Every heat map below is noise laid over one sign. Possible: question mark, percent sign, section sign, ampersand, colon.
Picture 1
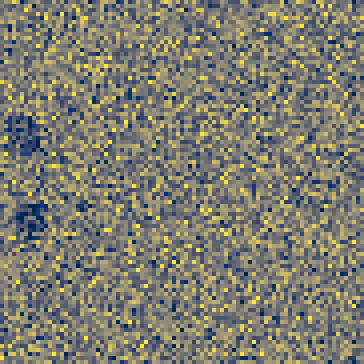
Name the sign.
colon
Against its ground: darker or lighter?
darker
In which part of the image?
middle left
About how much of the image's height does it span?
a third
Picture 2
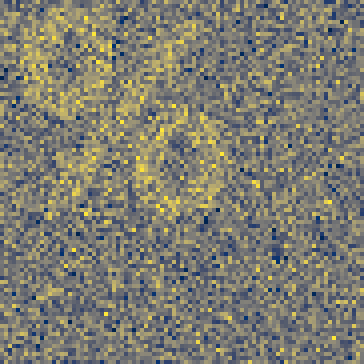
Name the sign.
percent sign
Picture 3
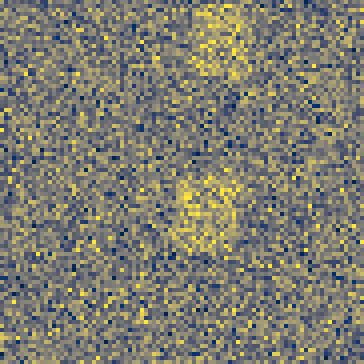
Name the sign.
colon
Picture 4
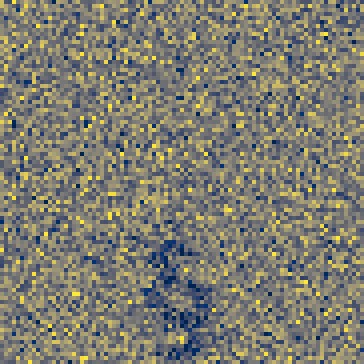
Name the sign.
section sign
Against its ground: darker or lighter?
darker
